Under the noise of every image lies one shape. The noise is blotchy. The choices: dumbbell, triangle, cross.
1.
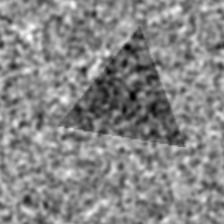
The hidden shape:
triangle
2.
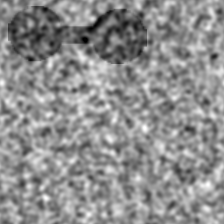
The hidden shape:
dumbbell
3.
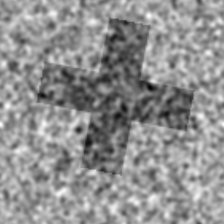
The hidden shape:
cross
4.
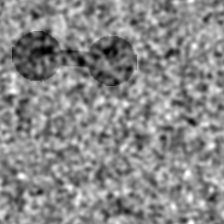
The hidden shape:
dumbbell
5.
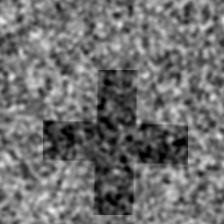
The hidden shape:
cross
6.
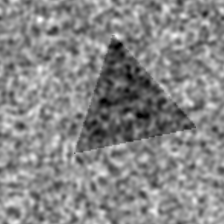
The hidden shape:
triangle
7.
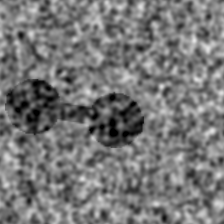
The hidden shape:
dumbbell
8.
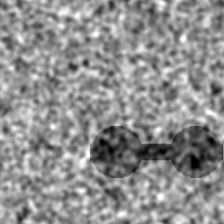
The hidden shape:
dumbbell
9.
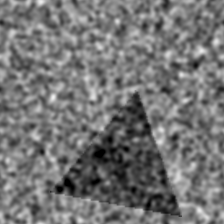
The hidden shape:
triangle
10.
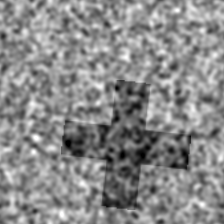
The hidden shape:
cross
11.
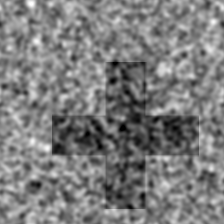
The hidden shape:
cross
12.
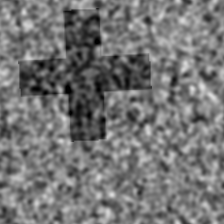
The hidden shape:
cross
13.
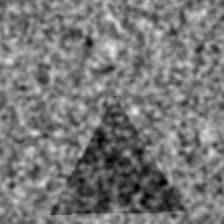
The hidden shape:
triangle
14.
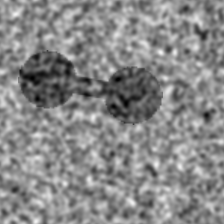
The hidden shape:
dumbbell
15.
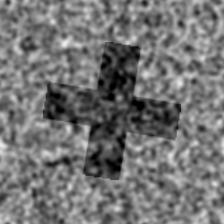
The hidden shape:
cross
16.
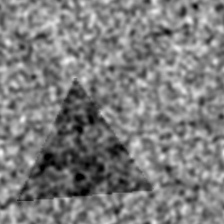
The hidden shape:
triangle
